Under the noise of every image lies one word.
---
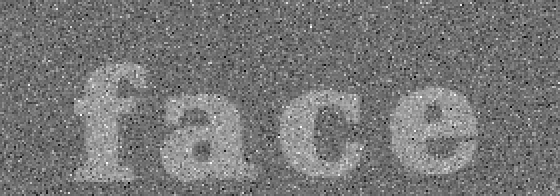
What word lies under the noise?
face
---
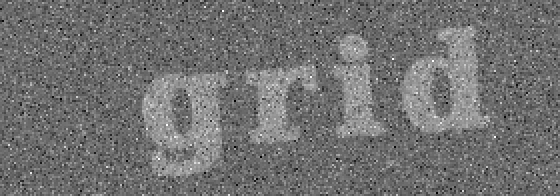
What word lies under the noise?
grid
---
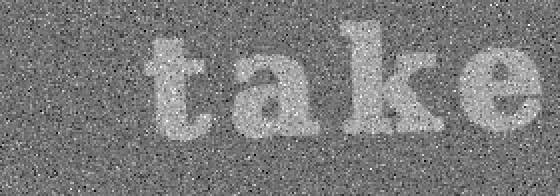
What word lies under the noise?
take
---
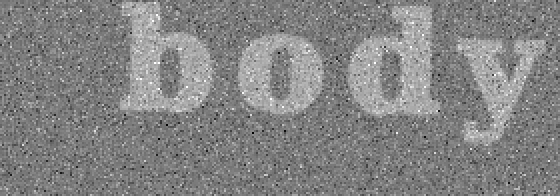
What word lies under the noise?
body
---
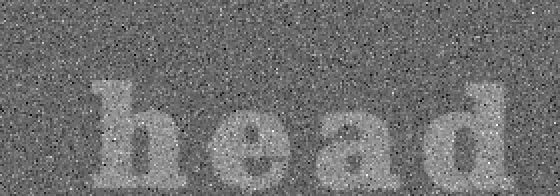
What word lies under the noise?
head
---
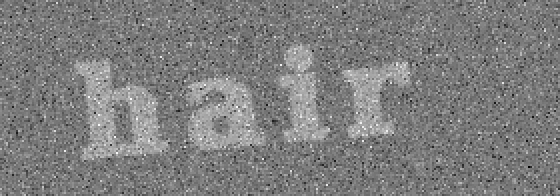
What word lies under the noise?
hair
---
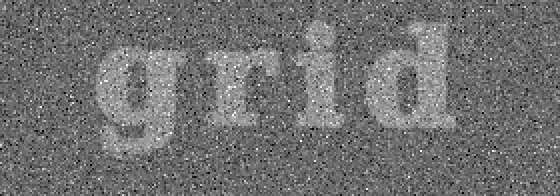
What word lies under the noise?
grid
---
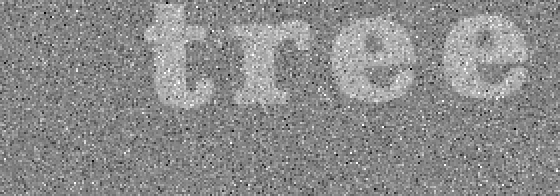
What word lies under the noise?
tree
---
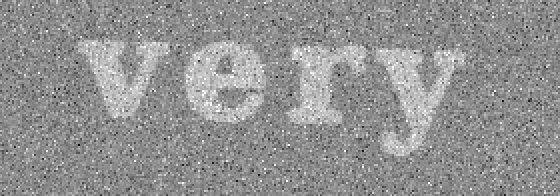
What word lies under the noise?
very
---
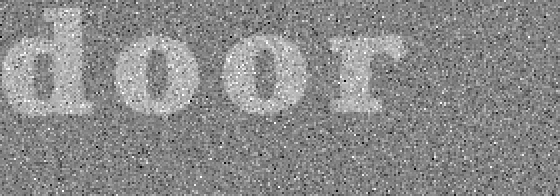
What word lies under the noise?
door
